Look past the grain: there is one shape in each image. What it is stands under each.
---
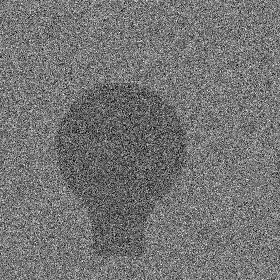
light bulb
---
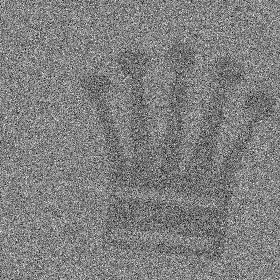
chess queen
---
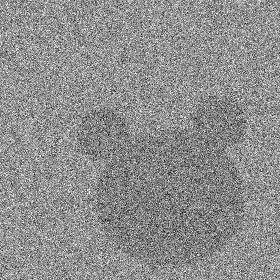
bear's head
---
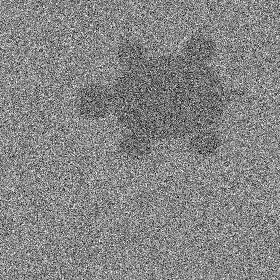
turtle
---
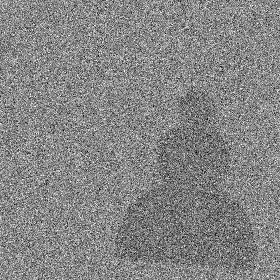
chess pawn
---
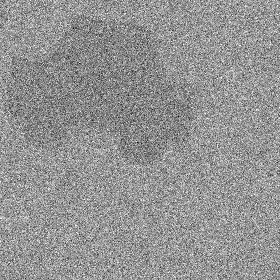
car
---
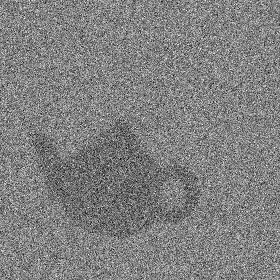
teapot
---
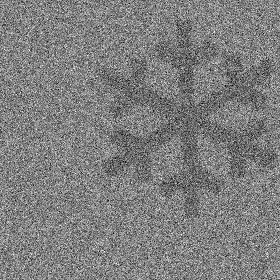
snowflake
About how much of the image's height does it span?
two thirds
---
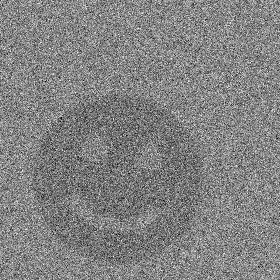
smiling face
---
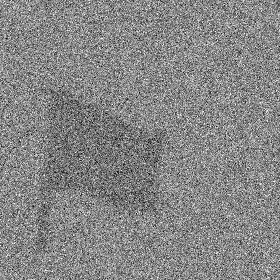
flag
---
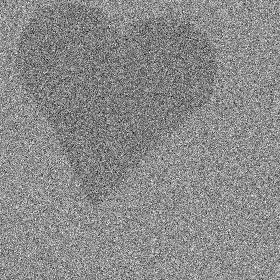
heart
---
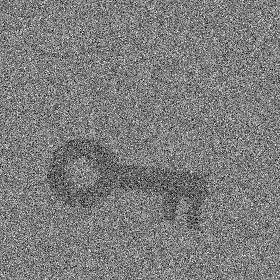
key
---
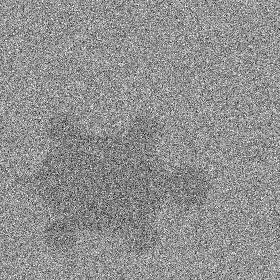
turtle
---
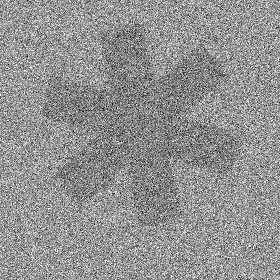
asterisk
